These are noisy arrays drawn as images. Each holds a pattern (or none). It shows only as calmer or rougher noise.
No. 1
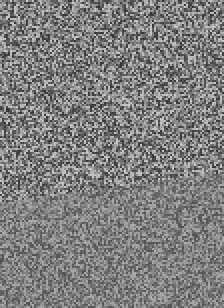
a sharp edge
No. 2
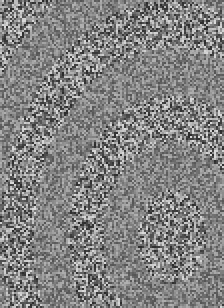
rings round one point
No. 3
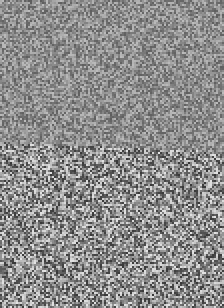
a sharp edge
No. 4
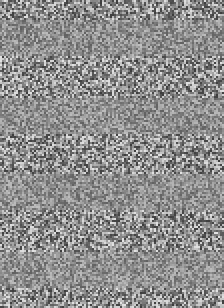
horizontal stripes
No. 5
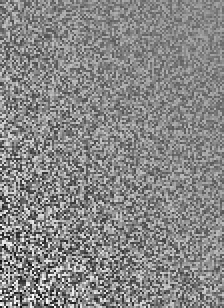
a smooth slope
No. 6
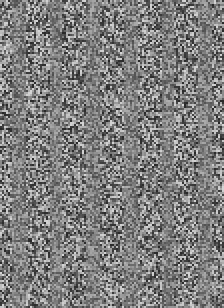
vertical stripes
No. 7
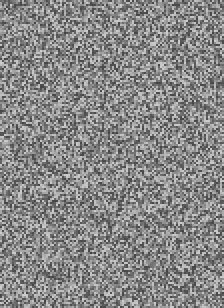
only noise
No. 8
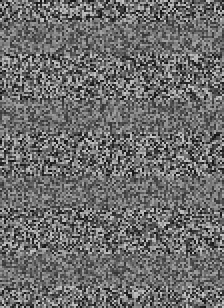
horizontal stripes
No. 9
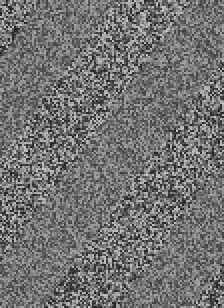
diagonal stripes
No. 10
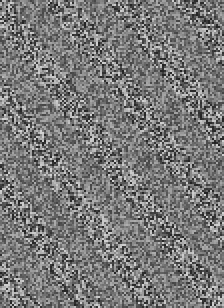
diagonal stripes
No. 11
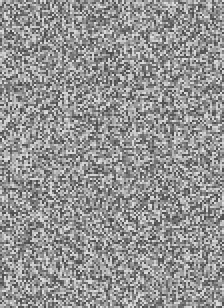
only noise
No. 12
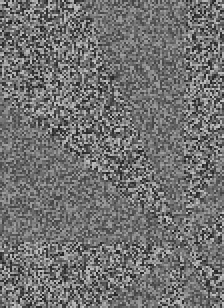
spokes from one point
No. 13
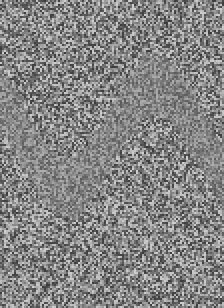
a wavy band
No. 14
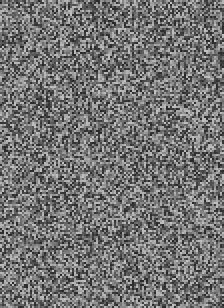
only noise
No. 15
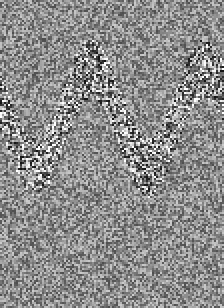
a wavy band
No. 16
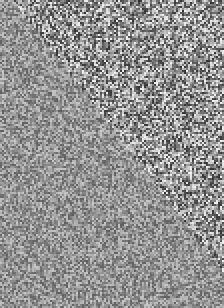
a sharp edge
